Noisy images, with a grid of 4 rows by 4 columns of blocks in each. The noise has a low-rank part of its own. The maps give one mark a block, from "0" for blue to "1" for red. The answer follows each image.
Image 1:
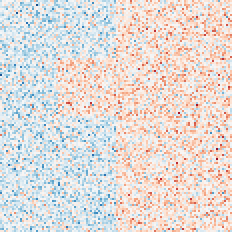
0 0 1 1
0 1 1 1
0 0 1 1
0 0 1 1
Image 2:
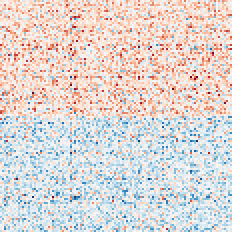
1 1 1 1
1 1 1 1
0 0 0 0
0 0 0 0
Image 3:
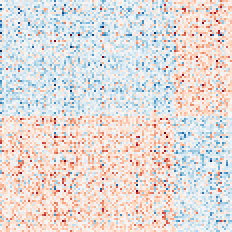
0 0 0 1
0 0 0 1
1 1 1 0
1 1 1 0
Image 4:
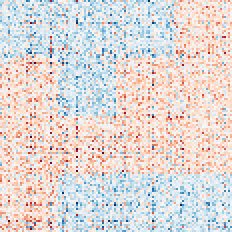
0 0 0 1
1 0 1 1
1 1 1 1
1 0 0 0
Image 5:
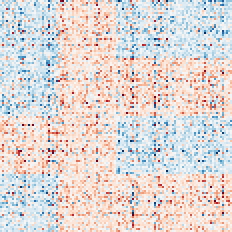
0 1 0 0
0 1 1 1
1 1 0 0
0 1 1 1
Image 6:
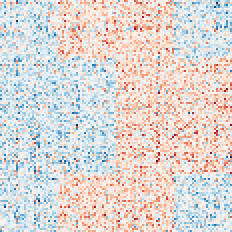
0 1 1 0
0 0 1 1
0 0 1 1
0 1 1 0
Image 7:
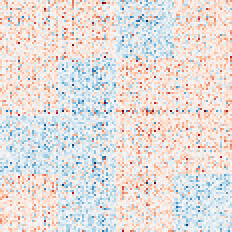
1 1 0 1
1 0 1 1
0 0 1 1
1 0 1 0
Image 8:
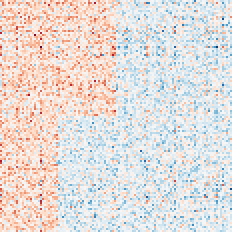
1 1 0 0
1 1 0 0
1 0 0 0
1 0 0 0
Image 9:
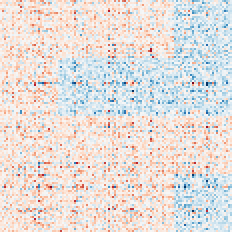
1 1 1 0
1 0 0 0
1 1 1 1
1 1 1 0
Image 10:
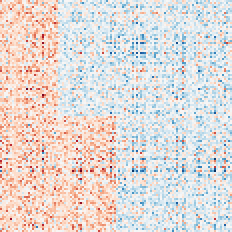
1 0 0 0
1 0 0 0
1 1 0 0
1 1 0 0
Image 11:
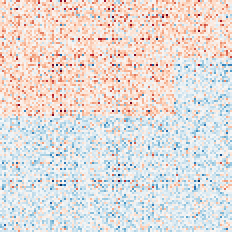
1 1 1 1
1 1 1 0
0 0 0 0
0 0 0 0
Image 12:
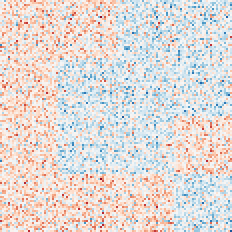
1 1 0 0
1 0 0 0
1 0 0 1
1 1 1 0
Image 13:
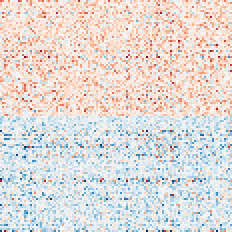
1 1 1 1
1 1 1 1
0 0 0 0
0 0 0 0
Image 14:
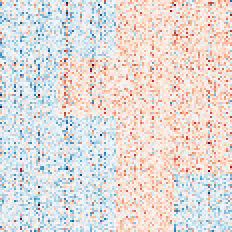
0 0 1 1
0 1 1 1
0 0 1 1
0 0 1 0
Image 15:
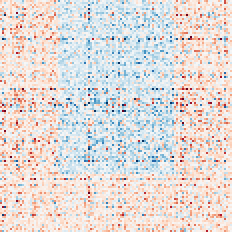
1 0 0 1
1 0 0 1
1 0 0 1
1 1 1 1
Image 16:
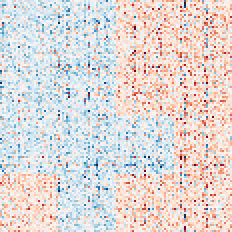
0 0 1 1
0 0 1 1
0 0 0 1
1 0 1 1
